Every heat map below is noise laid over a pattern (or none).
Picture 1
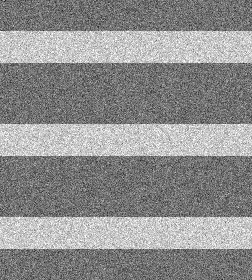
horizontal stripes
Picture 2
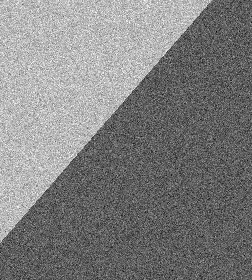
a sharp edge
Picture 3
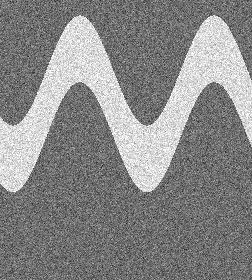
a wavy band
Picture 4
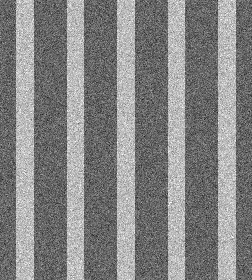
vertical stripes
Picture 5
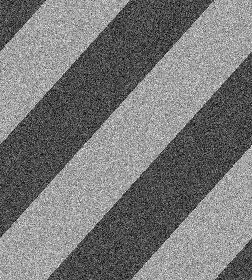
diagonal stripes
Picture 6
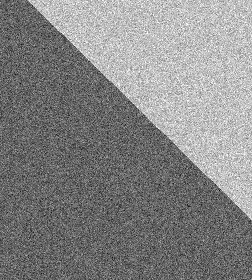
a sharp edge
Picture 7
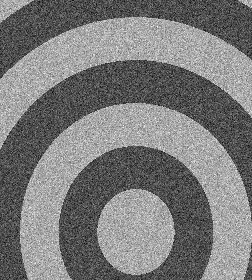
rings round one point
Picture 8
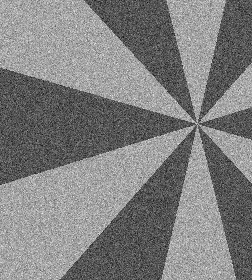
spokes from one point
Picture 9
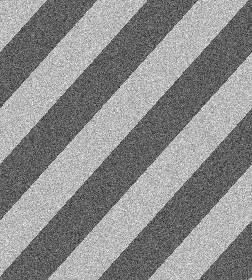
diagonal stripes
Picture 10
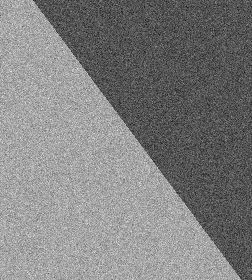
a sharp edge
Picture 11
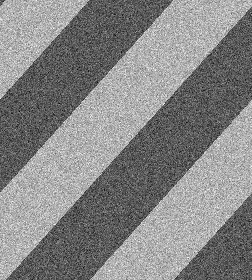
diagonal stripes
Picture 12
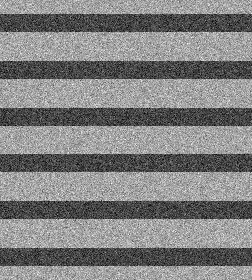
horizontal stripes
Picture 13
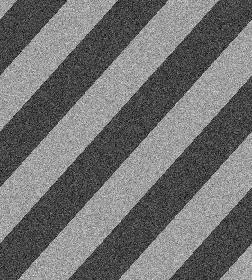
diagonal stripes
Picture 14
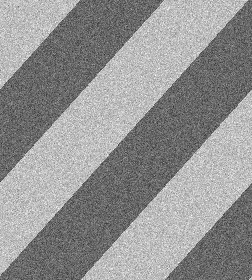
diagonal stripes
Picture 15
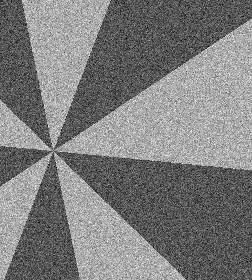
spokes from one point
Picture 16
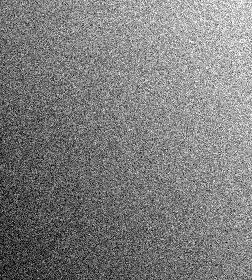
a smooth slope
